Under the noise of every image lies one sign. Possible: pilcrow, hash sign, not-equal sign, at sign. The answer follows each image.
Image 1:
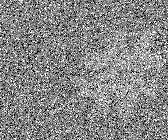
light hash sign
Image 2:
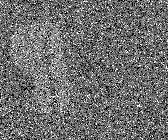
light pilcrow
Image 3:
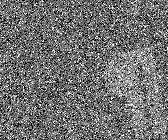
light pilcrow
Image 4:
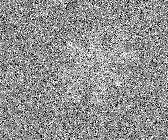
light hash sign
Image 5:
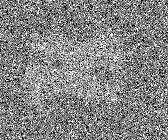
light not-equal sign
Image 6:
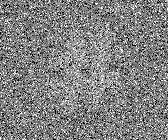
light hash sign
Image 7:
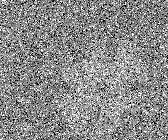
light hash sign
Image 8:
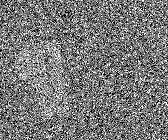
light pilcrow
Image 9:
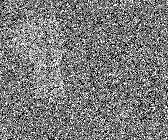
light pilcrow
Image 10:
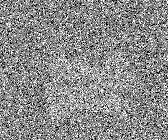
light not-equal sign
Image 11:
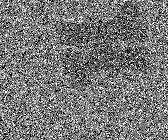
dark not-equal sign
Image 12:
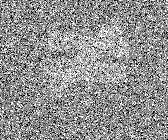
light not-equal sign
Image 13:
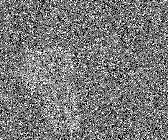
light pilcrow
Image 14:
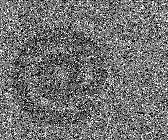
dark at sign
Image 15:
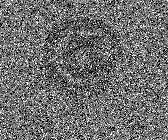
dark at sign
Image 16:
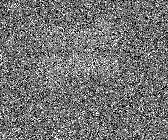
light not-equal sign
